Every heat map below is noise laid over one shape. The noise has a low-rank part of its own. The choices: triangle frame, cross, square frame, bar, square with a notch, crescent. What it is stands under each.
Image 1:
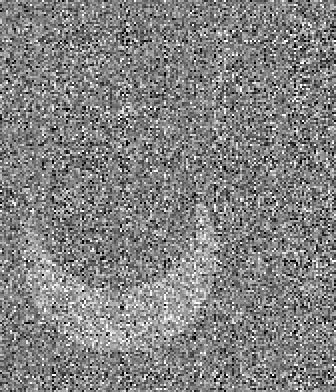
crescent
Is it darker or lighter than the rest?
lighter
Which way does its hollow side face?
up
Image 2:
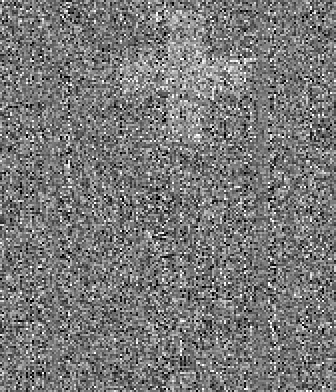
cross
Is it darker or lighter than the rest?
lighter
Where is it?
top middle
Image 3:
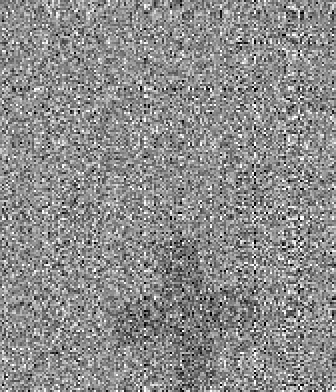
cross
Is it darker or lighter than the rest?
darker
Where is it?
bottom middle
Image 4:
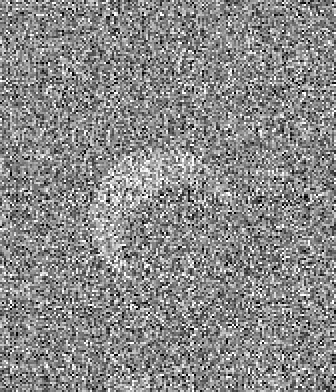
crescent
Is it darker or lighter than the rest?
lighter
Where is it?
centre
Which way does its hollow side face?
down and right
